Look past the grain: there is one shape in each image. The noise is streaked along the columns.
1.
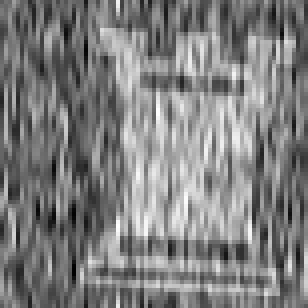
chess rook
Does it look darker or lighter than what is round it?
lighter
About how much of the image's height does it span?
nearly all
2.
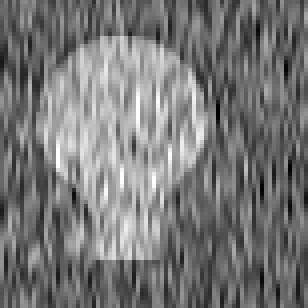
light bulb
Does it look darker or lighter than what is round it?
lighter
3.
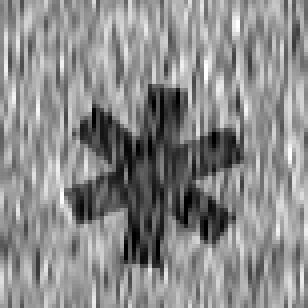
asterisk
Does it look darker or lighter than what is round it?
darker
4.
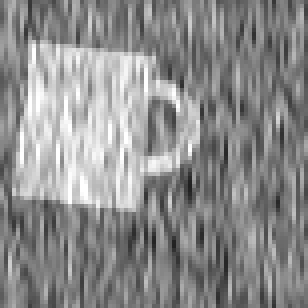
cup
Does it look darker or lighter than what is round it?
lighter
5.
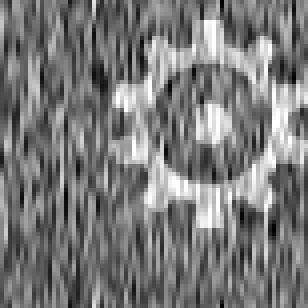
gear
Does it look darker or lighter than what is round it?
lighter
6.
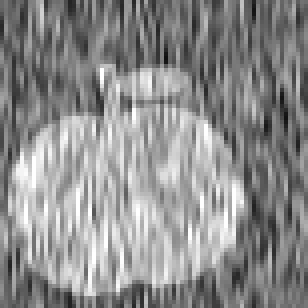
apple
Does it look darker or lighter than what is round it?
lighter
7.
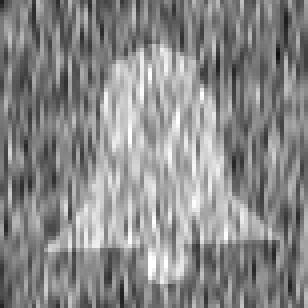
bell
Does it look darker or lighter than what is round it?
lighter
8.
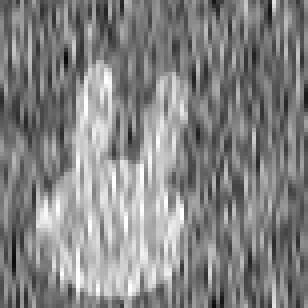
rabbit's head
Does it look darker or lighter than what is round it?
lighter
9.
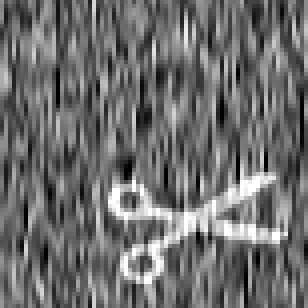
pair of scissors
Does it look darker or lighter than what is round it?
lighter
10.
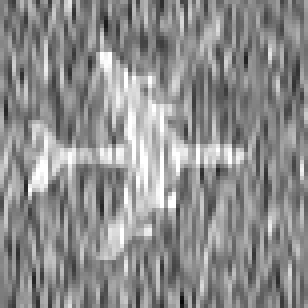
airplane
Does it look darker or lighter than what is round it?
lighter
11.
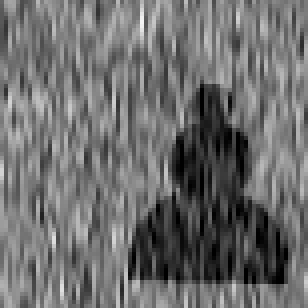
chess pawn
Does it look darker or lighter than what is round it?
darker
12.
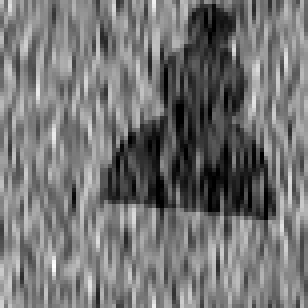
chess pawn
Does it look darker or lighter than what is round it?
darker
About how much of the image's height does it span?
two thirds
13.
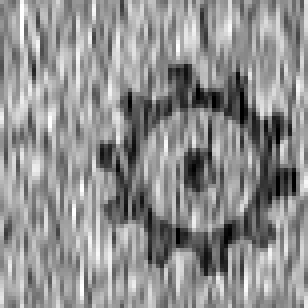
gear
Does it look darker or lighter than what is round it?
darker
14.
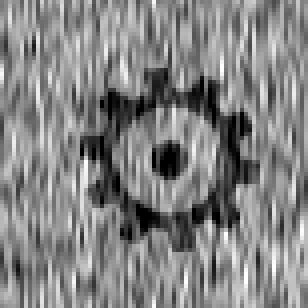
gear
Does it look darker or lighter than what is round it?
darker
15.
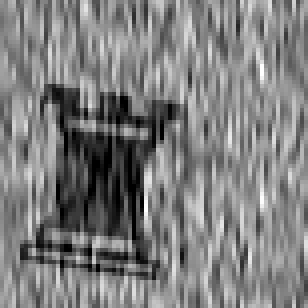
chess rook
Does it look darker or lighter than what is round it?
darker
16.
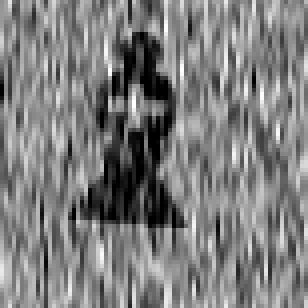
chess bishop
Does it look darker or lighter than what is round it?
darker
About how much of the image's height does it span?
two thirds
